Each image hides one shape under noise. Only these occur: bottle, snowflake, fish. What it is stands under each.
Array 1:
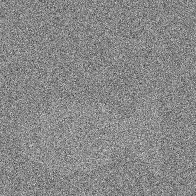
light fish
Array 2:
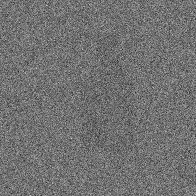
dark bottle
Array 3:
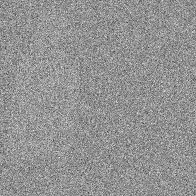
light bottle
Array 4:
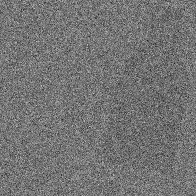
dark bottle
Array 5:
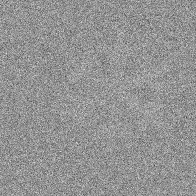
light snowflake
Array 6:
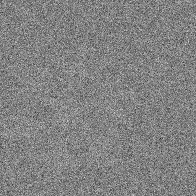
light snowflake
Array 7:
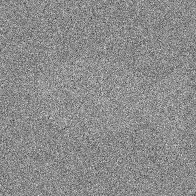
light fish
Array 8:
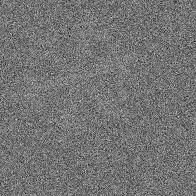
light snowflake
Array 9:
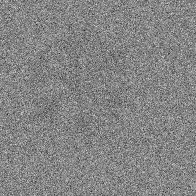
dark snowflake
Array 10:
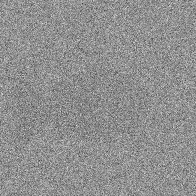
dark fish
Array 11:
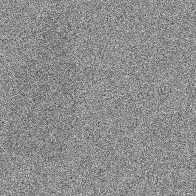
dark bottle
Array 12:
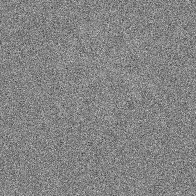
light snowflake
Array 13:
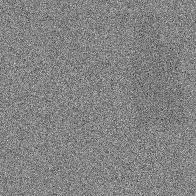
dark bottle
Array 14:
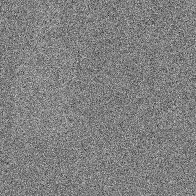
light bottle
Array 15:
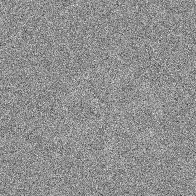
light snowflake
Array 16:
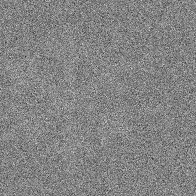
light snowflake
